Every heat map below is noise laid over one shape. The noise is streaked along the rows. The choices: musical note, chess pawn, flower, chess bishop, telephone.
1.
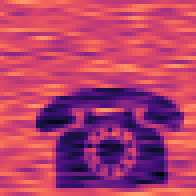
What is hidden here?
dark telephone
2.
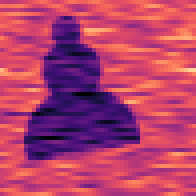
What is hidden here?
dark chess pawn
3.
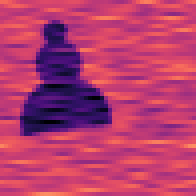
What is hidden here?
dark chess pawn
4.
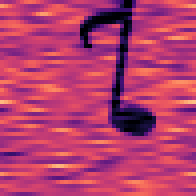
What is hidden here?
dark musical note
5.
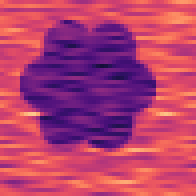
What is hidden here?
dark flower
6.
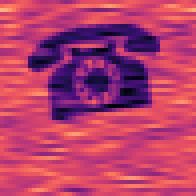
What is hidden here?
dark telephone
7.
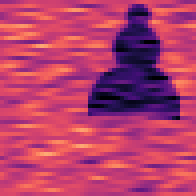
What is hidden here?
dark chess pawn
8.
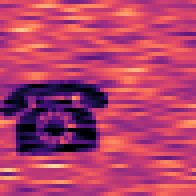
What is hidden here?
dark telephone
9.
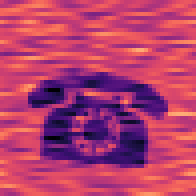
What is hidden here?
dark telephone
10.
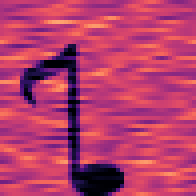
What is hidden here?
dark musical note
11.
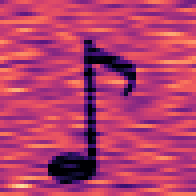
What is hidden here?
dark musical note
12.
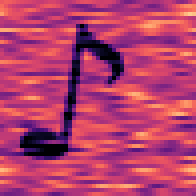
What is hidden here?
dark musical note
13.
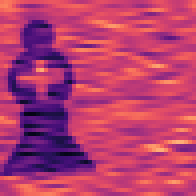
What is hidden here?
dark chess bishop
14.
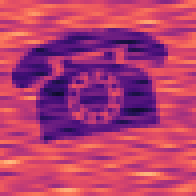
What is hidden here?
dark telephone
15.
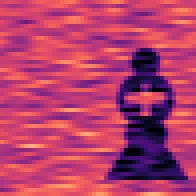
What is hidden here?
dark chess bishop
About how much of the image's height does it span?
two thirds
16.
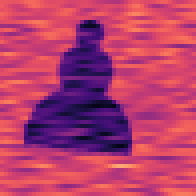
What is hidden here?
dark chess pawn
